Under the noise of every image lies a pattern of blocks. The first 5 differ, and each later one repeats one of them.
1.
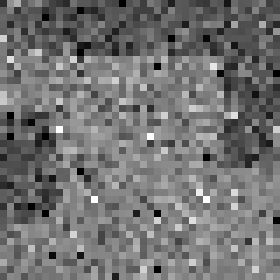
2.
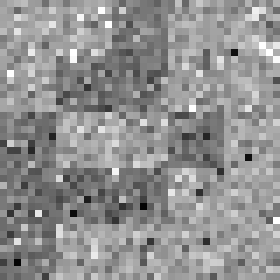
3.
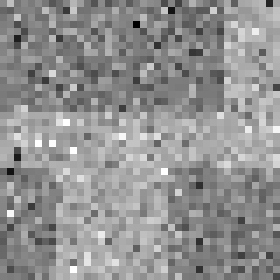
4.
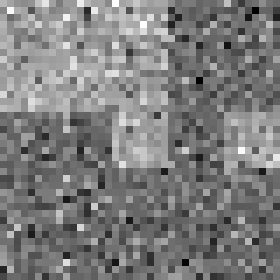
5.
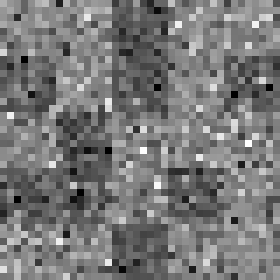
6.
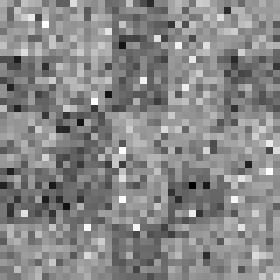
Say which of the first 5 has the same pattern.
5
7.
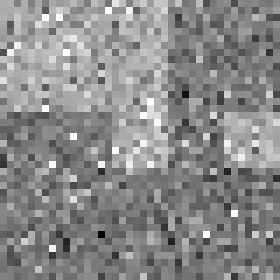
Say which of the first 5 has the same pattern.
4
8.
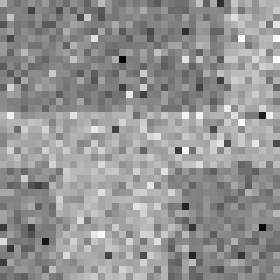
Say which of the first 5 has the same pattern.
3
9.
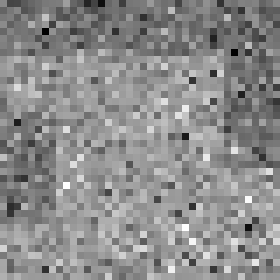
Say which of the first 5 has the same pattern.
1
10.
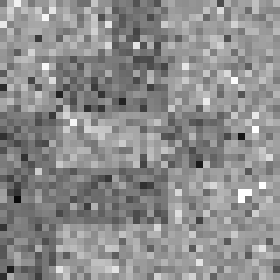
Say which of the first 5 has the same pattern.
2
